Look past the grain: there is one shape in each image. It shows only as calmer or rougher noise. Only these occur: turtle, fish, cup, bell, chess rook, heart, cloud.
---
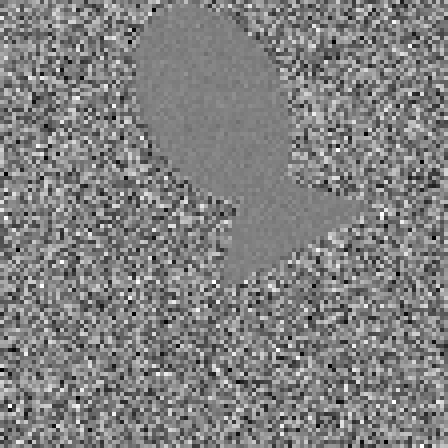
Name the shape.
fish
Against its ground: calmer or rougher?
calmer
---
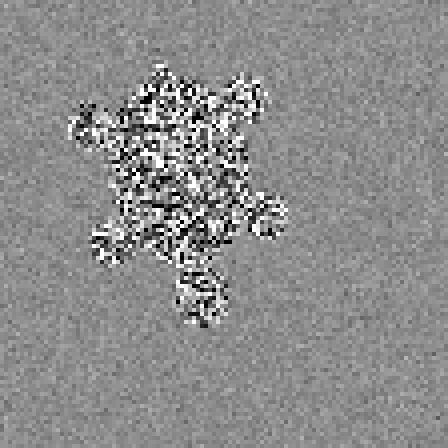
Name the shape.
turtle
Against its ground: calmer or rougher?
rougher
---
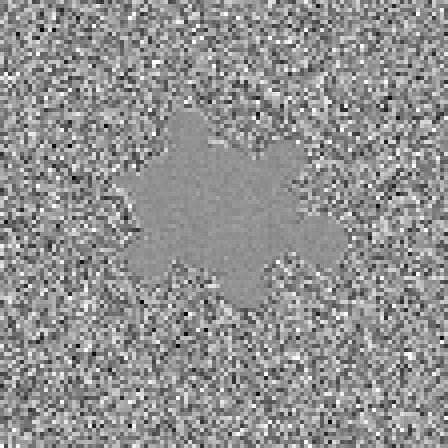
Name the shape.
turtle
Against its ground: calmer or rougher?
calmer
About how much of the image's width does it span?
half
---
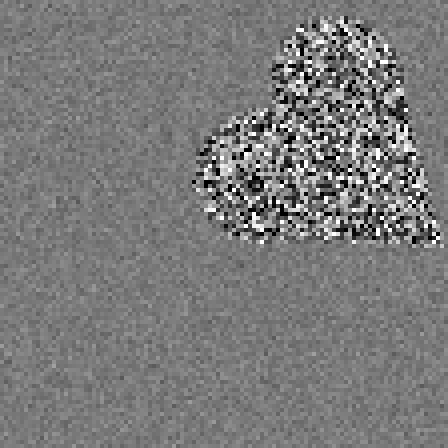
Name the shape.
heart
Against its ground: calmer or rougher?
rougher
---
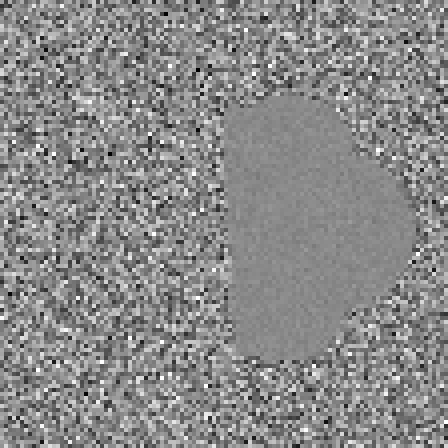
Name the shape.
cloud
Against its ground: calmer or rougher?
calmer
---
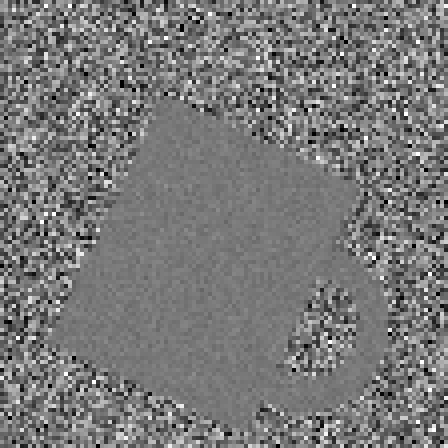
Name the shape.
cup
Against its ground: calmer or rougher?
calmer
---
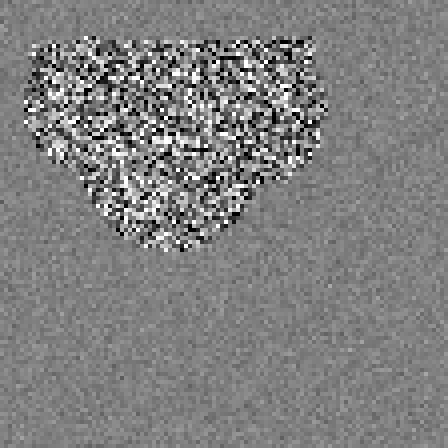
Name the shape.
cloud
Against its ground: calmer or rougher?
rougher
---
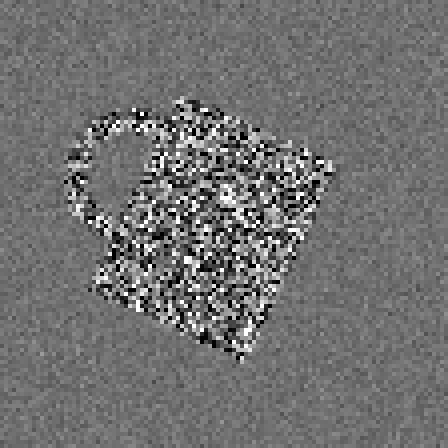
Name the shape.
cup
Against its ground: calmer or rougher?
rougher
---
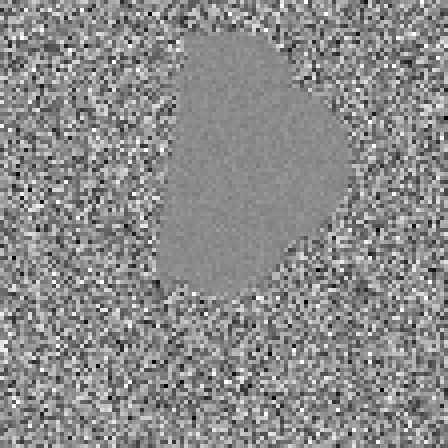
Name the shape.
cloud
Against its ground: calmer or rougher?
calmer
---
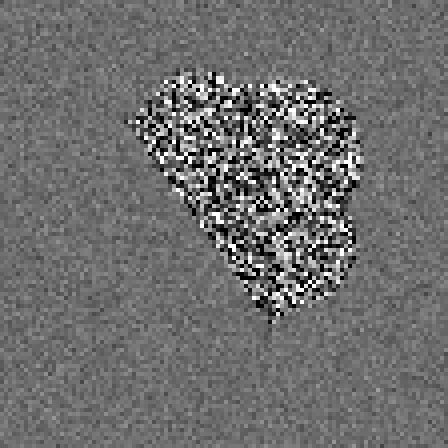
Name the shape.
cloud
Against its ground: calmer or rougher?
rougher
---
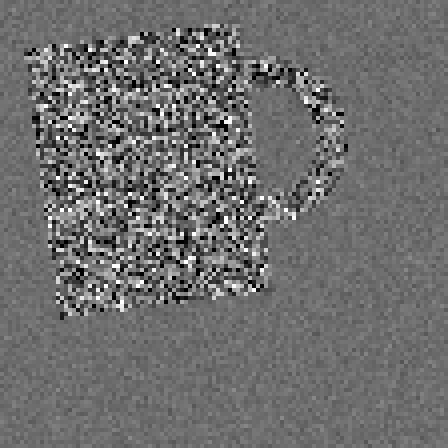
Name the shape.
cup
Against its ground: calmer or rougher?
rougher
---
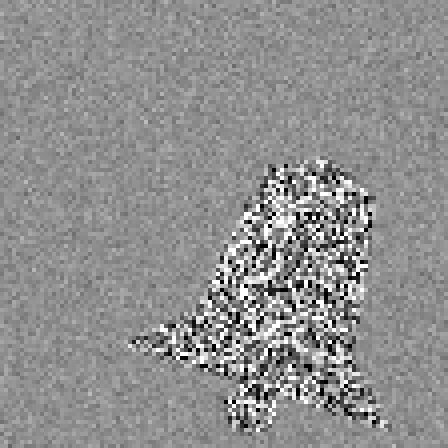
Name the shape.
bell
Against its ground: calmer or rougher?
rougher
